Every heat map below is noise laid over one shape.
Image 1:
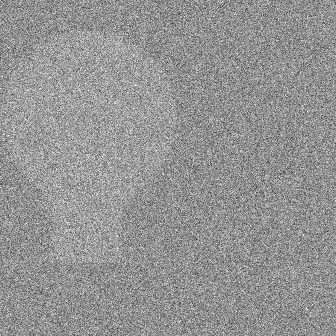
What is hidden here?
light light bulb
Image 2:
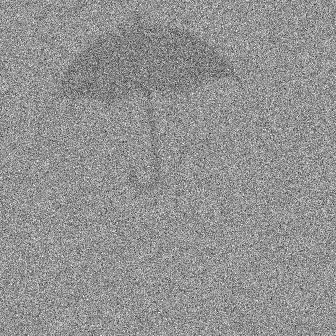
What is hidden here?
dark umbrella
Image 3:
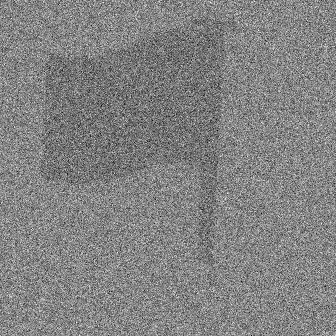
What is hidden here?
dark flag
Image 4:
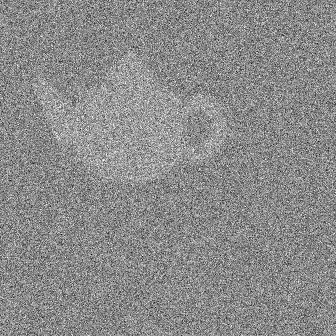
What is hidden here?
light teapot
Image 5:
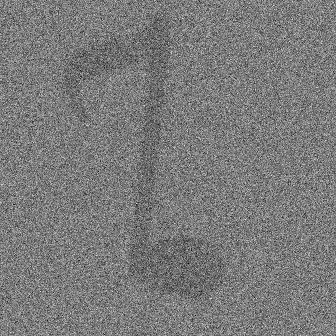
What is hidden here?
dark musical note
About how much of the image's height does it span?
nearly all
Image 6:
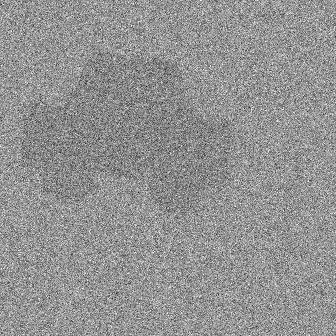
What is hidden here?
dark car
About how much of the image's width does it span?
two thirds
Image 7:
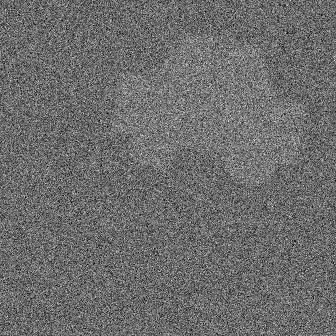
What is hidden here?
light car
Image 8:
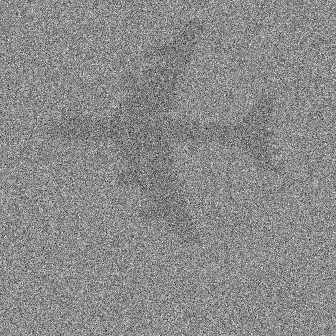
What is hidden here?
dark airplane
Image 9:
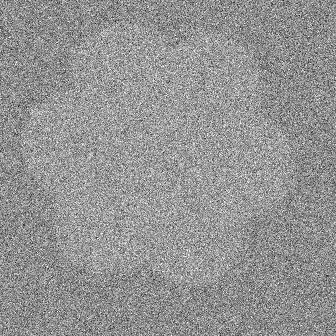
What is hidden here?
light flower
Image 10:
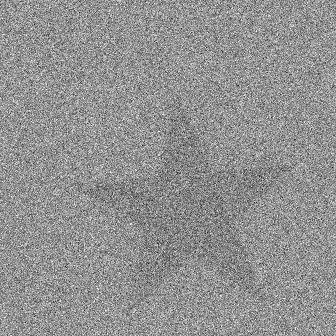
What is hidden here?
dark star
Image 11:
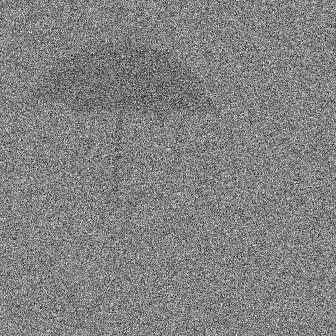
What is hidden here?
dark umbrella
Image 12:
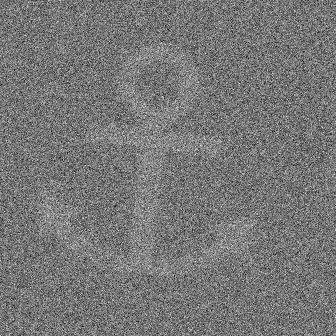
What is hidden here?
light anchor
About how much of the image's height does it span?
two thirds
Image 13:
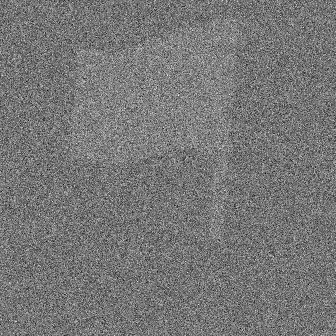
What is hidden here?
light flag
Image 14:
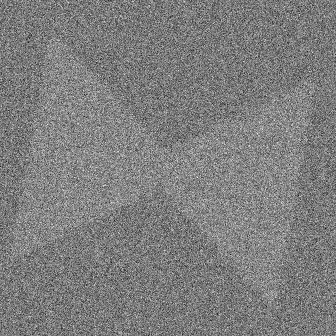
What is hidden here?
light bow tie
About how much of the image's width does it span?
nearly all
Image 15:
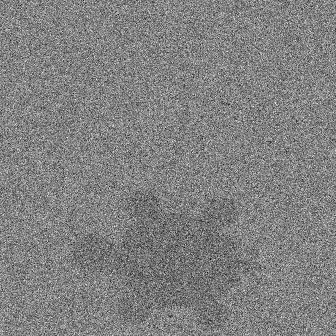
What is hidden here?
dark turtle
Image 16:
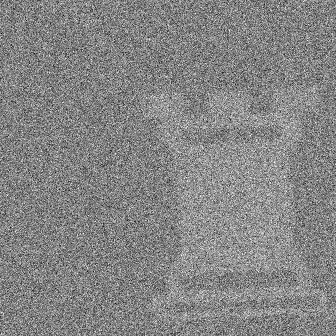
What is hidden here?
light chess rook
